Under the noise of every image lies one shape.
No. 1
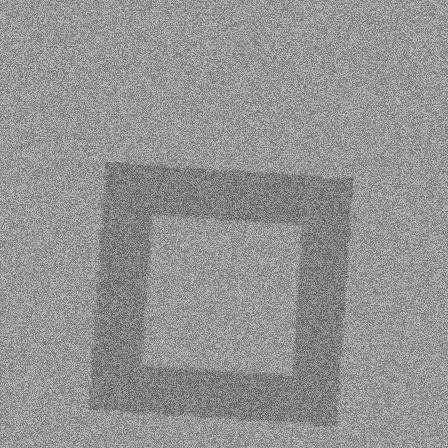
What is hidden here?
dark square frame
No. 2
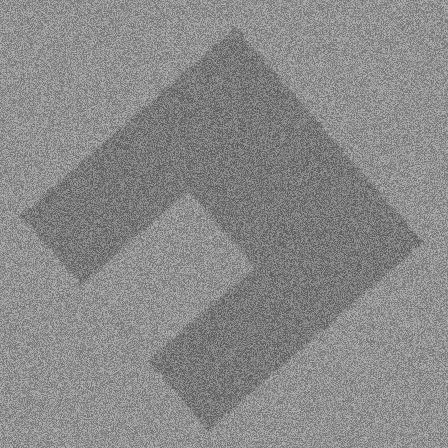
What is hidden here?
dark square with a notch
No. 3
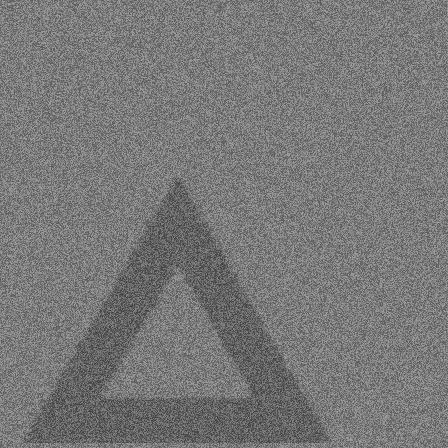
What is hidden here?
dark triangle frame
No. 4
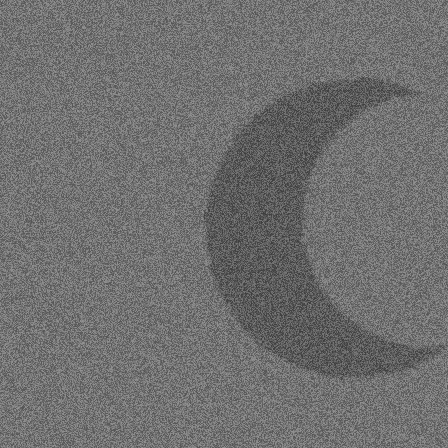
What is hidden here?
dark crescent
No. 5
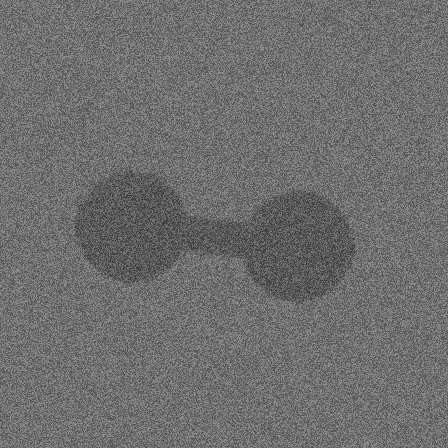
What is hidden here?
dark dumbbell
